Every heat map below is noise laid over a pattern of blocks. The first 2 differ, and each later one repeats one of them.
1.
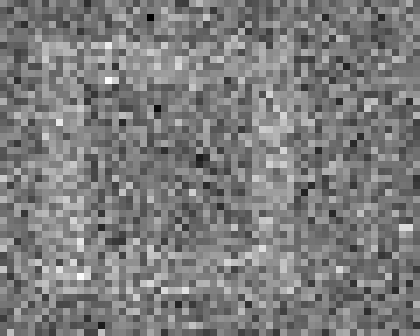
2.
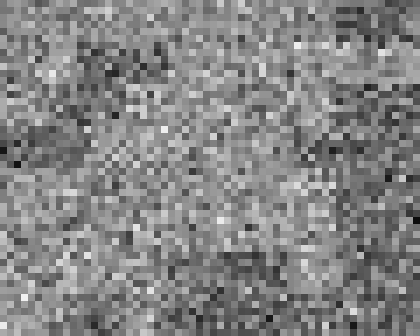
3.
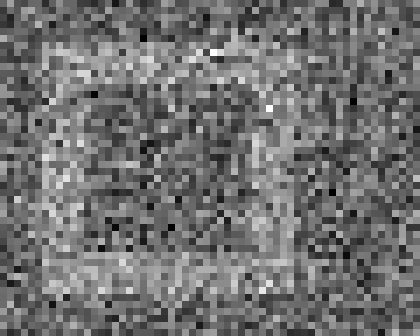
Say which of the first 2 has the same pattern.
1
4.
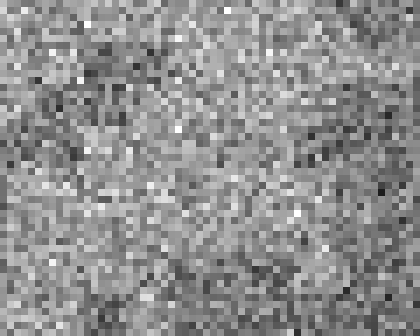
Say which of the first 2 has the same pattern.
2
